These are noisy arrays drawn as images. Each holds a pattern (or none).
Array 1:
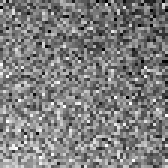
a smooth slope
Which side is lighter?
bottom left
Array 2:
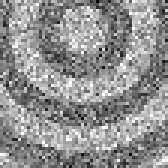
rings round one point
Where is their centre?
top middle
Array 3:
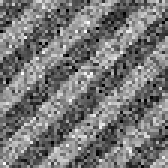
diagonal stripes
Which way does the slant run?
bottom left to top right
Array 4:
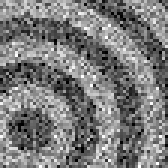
rings round one point
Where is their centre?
bottom left
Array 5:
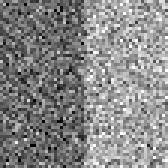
a sharp edge
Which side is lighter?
right
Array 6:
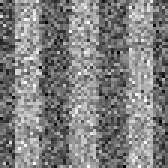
vertical stripes
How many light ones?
3
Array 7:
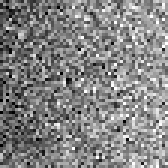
a smooth slope
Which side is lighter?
right
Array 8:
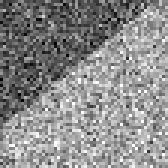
a sharp edge
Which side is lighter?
bottom right
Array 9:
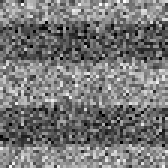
horizontal stripes
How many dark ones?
2
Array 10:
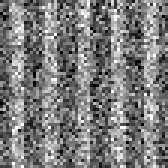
vertical stripes
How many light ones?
5
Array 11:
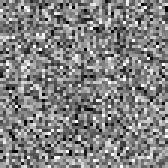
only noise
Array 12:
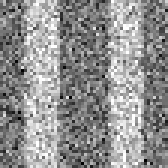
vertical stripes
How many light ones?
2
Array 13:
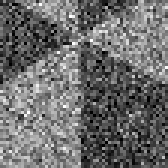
spokes from one point
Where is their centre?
top middle
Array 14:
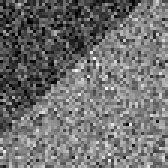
a sharp edge
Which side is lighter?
bottom right
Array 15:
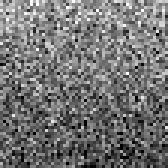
a smooth slope
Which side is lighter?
top
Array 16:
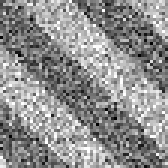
diagonal stripes
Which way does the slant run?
top left to bottom right
